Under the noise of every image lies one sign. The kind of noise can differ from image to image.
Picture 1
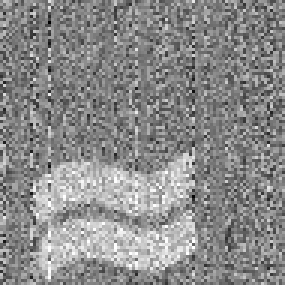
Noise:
columns of uneven size
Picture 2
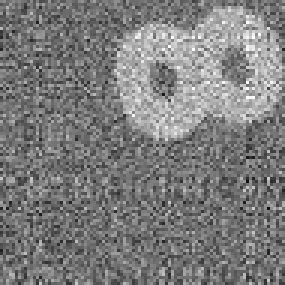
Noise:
low rank plus noise
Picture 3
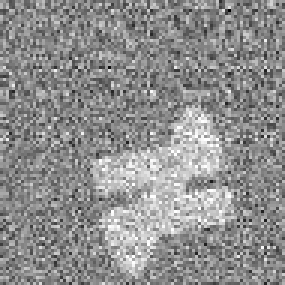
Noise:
low rank plus noise
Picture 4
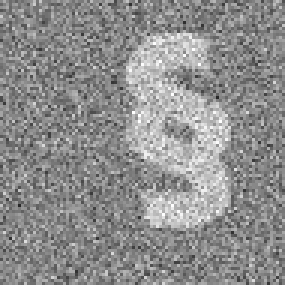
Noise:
independent entries
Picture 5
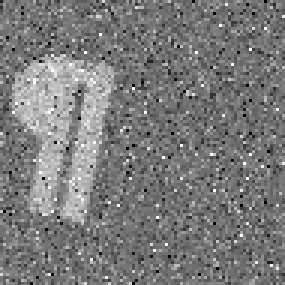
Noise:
heavy tails
